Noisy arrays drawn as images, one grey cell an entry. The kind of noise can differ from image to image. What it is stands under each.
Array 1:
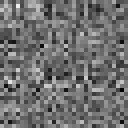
low rank plus noise
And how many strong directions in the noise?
two
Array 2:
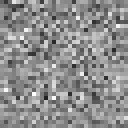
low rank plus noise
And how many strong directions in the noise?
five to eight
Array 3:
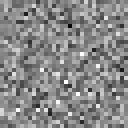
independent entries
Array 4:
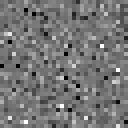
heavy tails
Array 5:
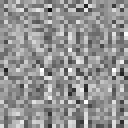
low rank plus noise
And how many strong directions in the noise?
one
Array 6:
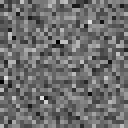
independent entries
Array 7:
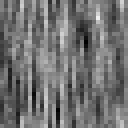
streaked along the columns
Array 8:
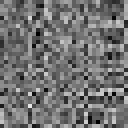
low rank plus noise
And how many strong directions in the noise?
two
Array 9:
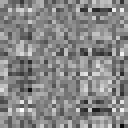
low rank plus noise
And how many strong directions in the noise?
one
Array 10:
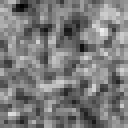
blotchy
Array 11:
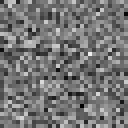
independent entries
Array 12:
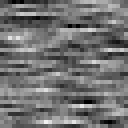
streaked along the rows
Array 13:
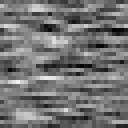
streaked along the rows
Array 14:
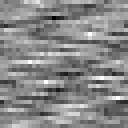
streaked along the rows
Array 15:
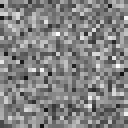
independent entries
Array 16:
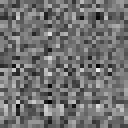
low rank plus noise
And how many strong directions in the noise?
two
